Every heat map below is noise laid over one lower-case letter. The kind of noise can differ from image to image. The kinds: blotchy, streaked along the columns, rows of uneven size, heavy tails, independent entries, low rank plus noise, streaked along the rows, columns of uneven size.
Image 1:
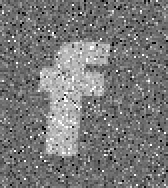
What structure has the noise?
heavy tails
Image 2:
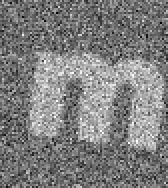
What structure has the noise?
independent entries
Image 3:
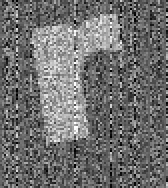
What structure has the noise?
columns of uneven size
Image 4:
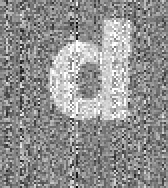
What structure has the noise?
columns of uneven size
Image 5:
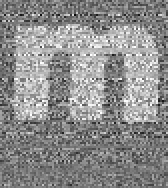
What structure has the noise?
rows of uneven size
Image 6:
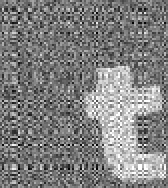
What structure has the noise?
low rank plus noise
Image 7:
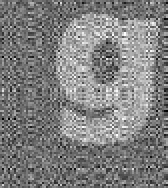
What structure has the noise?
low rank plus noise
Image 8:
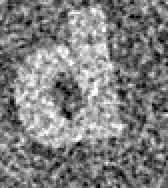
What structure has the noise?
blotchy
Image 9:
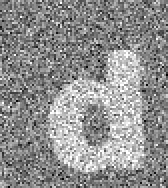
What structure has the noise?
independent entries
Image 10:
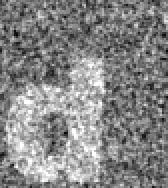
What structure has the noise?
blotchy
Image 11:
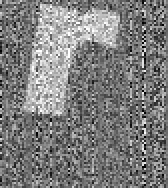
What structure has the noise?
columns of uneven size
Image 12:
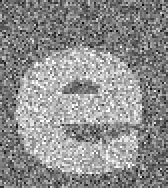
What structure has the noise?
independent entries
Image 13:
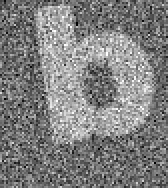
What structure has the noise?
independent entries
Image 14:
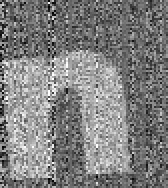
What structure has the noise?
columns of uneven size
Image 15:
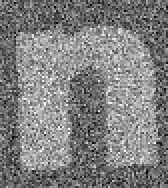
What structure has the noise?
independent entries
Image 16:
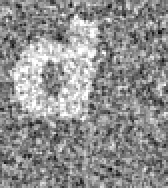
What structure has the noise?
blotchy
